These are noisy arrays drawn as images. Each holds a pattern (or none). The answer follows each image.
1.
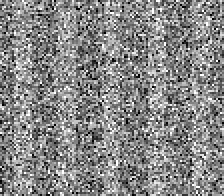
vertical stripes
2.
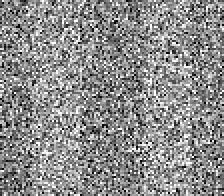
vertical stripes
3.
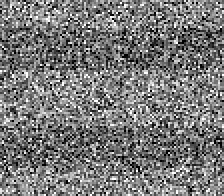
horizontal stripes
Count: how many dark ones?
2
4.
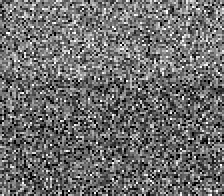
a sharp edge
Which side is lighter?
top
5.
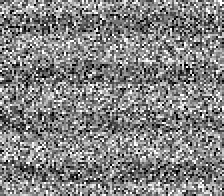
horizontal stripes
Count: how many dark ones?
4
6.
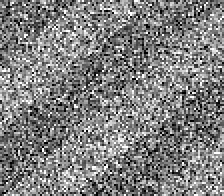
diagonal stripes
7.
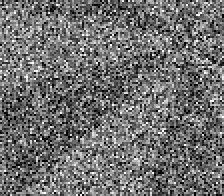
spokes from one point
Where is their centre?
top right
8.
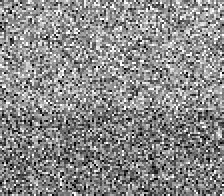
a sharp edge
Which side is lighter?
top
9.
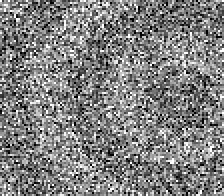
rings round one point
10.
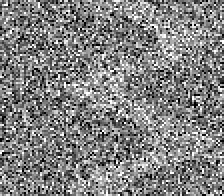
a wavy band
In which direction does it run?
top to bottom
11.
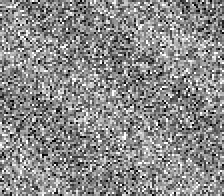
diagonal stripes
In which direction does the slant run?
top left to bottom right
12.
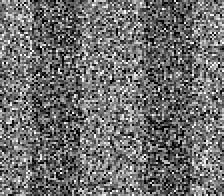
vertical stripes
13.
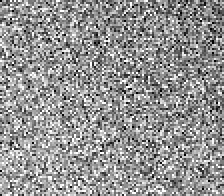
a smooth slope
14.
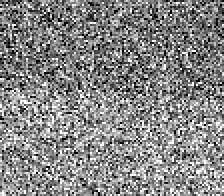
a sharp edge
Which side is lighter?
bottom
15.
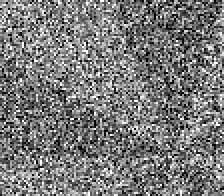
spokes from one point
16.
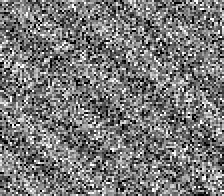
diagonal stripes
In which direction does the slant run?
top left to bottom right
